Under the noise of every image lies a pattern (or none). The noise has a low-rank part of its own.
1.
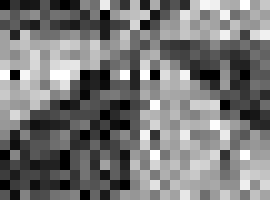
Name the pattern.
spokes from one point
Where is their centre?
top middle
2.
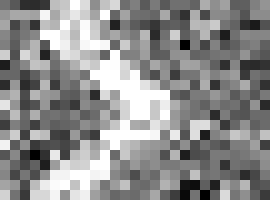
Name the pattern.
a wavy band
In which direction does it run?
top to bottom
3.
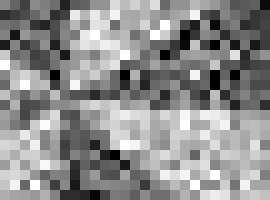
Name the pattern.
spokes from one point
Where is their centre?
middle left
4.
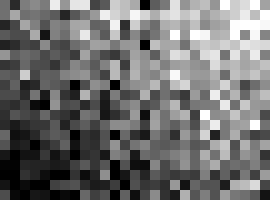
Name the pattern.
a smooth slope
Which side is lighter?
top right
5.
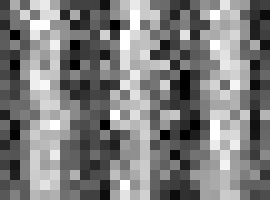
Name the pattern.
vertical stripes
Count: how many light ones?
3
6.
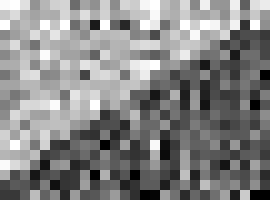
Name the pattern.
a sharp edge
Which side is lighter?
top left
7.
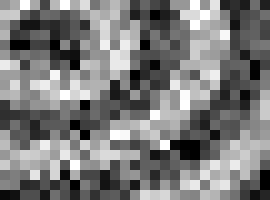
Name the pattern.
rings round one point
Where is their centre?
top left
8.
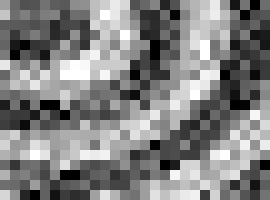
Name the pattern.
rings round one point
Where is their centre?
top left
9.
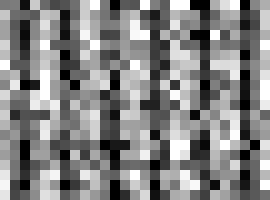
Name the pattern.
vertical stripes
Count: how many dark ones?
6
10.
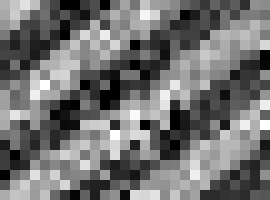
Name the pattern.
diagonal stripes
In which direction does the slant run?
bottom left to top right
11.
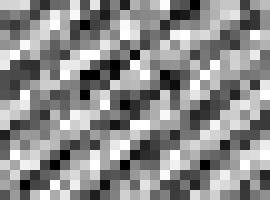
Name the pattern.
diagonal stripes
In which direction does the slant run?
bottom left to top right
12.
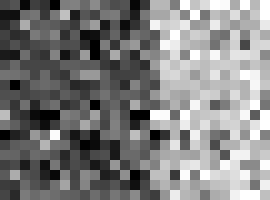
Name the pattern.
a sharp edge
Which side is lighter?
right
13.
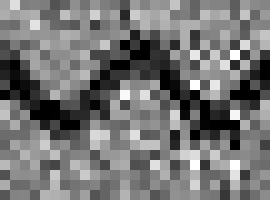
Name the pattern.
a wavy band
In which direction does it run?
left to right
